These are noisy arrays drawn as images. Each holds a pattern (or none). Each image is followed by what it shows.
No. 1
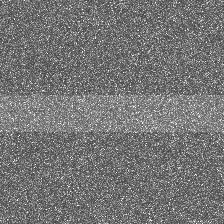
one horizontal stripe
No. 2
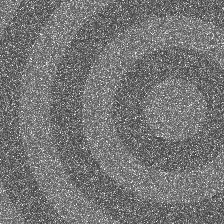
rings round one point
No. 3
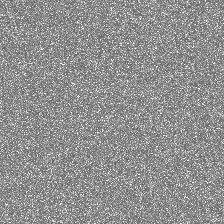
only noise
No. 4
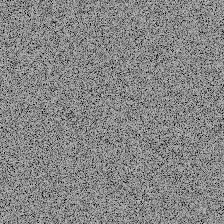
only noise
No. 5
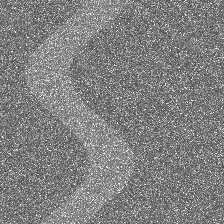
a wavy band
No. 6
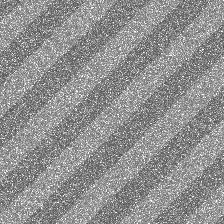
diagonal stripes
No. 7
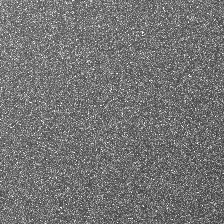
a smooth slope
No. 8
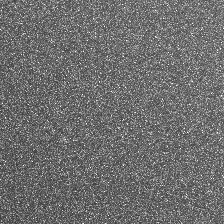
a smooth slope
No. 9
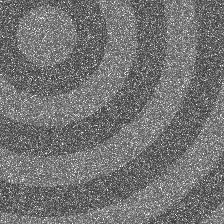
rings round one point
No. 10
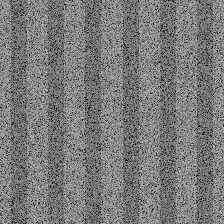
vertical stripes
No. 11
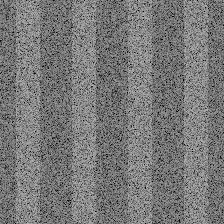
vertical stripes
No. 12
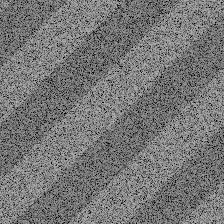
diagonal stripes
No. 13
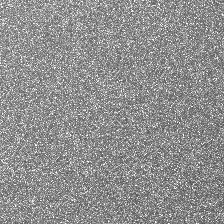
a smooth slope
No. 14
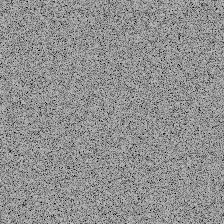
only noise
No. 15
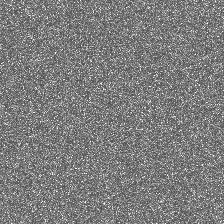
only noise
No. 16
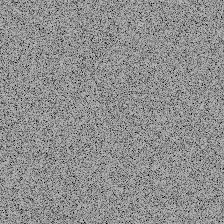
only noise
